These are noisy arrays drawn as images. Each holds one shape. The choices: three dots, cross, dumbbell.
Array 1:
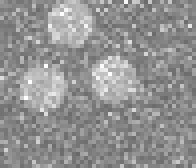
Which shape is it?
three dots
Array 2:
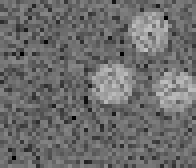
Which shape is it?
three dots
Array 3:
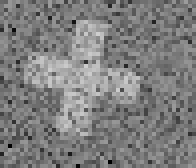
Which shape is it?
cross
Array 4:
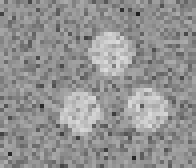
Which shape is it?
three dots
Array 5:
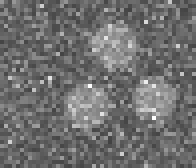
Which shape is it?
three dots
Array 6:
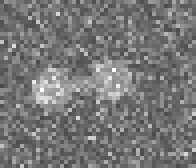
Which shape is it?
dumbbell
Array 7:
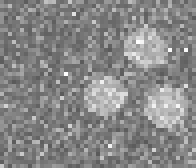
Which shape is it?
three dots
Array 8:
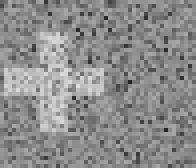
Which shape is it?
cross
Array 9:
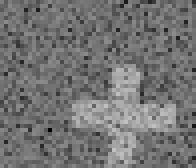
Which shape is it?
cross
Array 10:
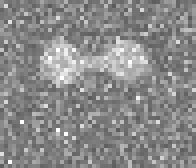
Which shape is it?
dumbbell
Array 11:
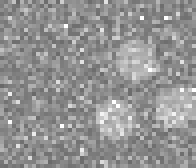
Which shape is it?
three dots
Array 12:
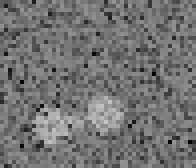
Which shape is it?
dumbbell
